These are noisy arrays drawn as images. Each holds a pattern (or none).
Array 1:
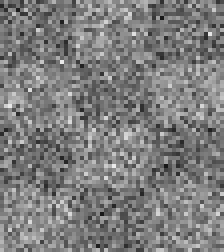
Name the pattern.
a checkerboard
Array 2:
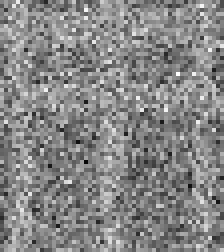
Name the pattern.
bands of rows crossing bands of columns
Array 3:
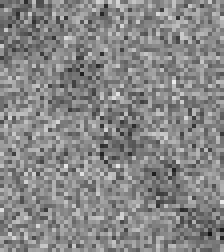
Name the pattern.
blocks along the diagonal
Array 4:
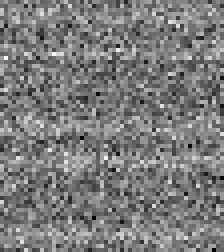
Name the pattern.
bands of rows
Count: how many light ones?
5
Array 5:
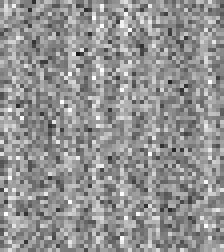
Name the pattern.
bands of columns
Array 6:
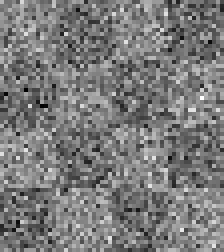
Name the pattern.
a checkerboard
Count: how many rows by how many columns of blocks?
4 by 4
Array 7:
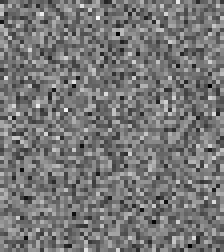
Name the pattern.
only noise
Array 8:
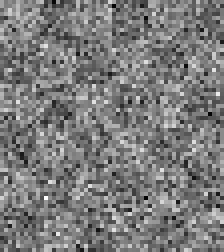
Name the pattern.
a checkerboard
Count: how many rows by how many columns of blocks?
6 by 6
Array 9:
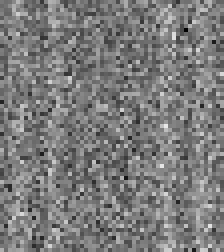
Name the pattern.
bands of columns
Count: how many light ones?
4
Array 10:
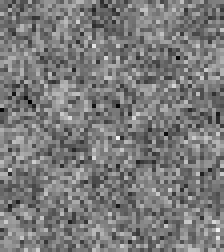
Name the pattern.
a checkerboard
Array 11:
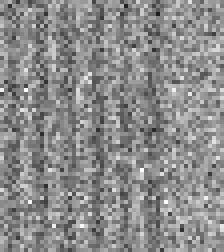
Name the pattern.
bands of columns
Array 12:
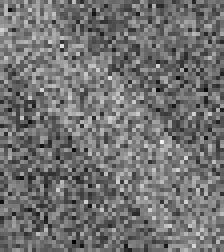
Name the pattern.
a diagonal band
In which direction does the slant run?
top left to bottom right
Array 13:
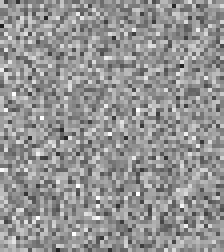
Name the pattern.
only noise
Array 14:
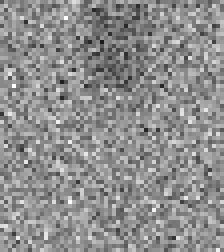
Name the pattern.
one block
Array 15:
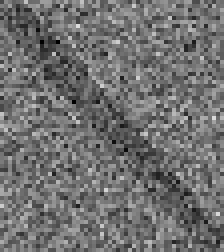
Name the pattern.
a diagonal band
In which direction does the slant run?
top left to bottom right
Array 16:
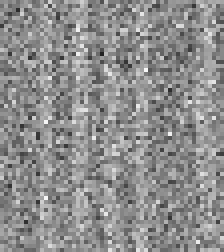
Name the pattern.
bands of columns
